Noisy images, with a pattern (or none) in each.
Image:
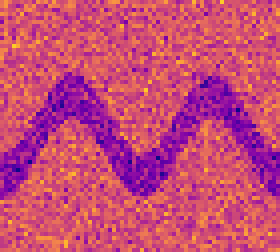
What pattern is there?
a wavy band
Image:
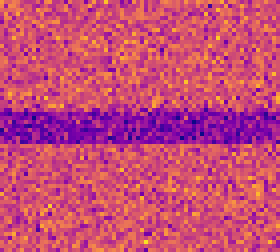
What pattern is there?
one horizontal stripe
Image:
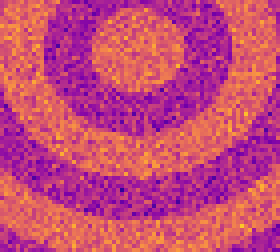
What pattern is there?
rings round one point
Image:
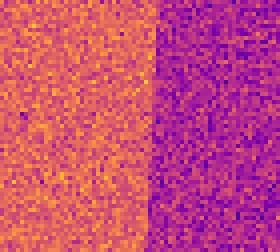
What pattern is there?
a sharp edge
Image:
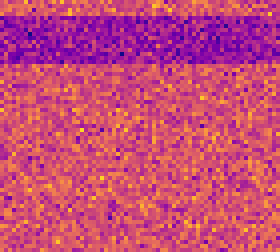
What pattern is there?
one horizontal stripe
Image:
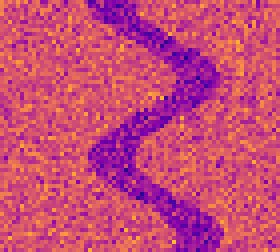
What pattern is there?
a wavy band
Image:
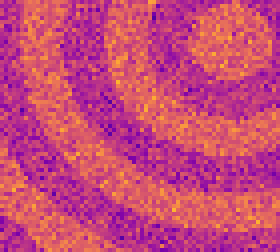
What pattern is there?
rings round one point
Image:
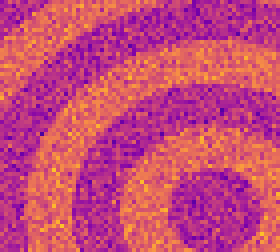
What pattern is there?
rings round one point
